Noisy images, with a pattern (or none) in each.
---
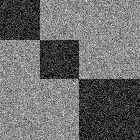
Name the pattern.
blocks along the diagonal
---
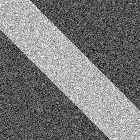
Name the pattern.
a diagonal band
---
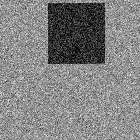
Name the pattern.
one block
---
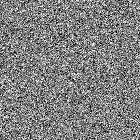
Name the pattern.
only noise
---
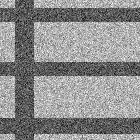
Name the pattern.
bands of rows crossing bands of columns
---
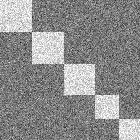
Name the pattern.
blocks along the diagonal
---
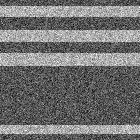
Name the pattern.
bands of rows
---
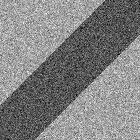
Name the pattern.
a diagonal band
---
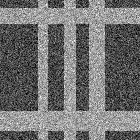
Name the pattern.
bands of rows crossing bands of columns
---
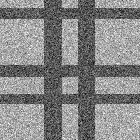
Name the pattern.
bands of rows crossing bands of columns
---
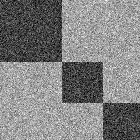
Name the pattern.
blocks along the diagonal
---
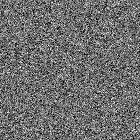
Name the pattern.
only noise
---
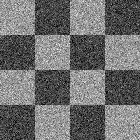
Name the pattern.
a checkerboard
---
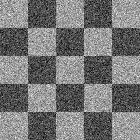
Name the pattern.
a checkerboard
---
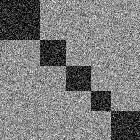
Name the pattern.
blocks along the diagonal
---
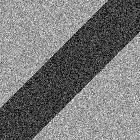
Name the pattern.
a diagonal band
